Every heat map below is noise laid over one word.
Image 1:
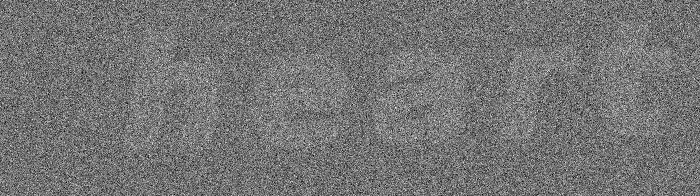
heart
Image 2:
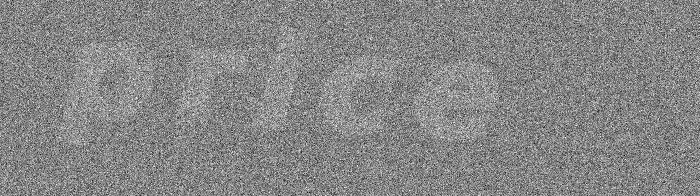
price
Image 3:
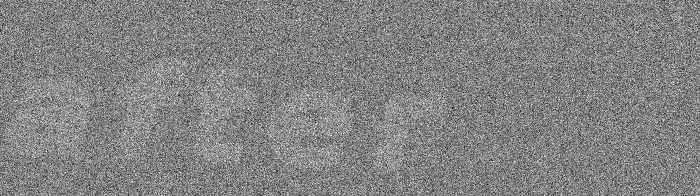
after
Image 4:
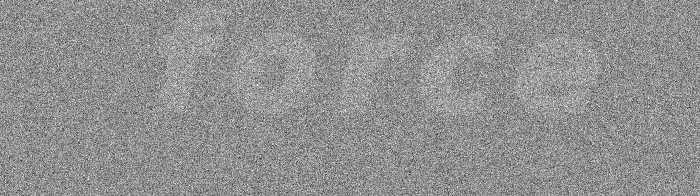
force
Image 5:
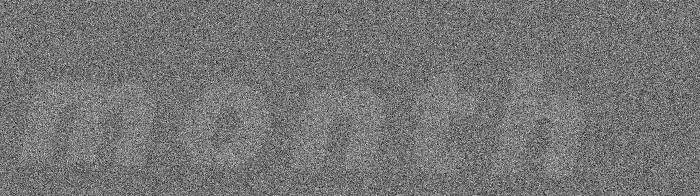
month
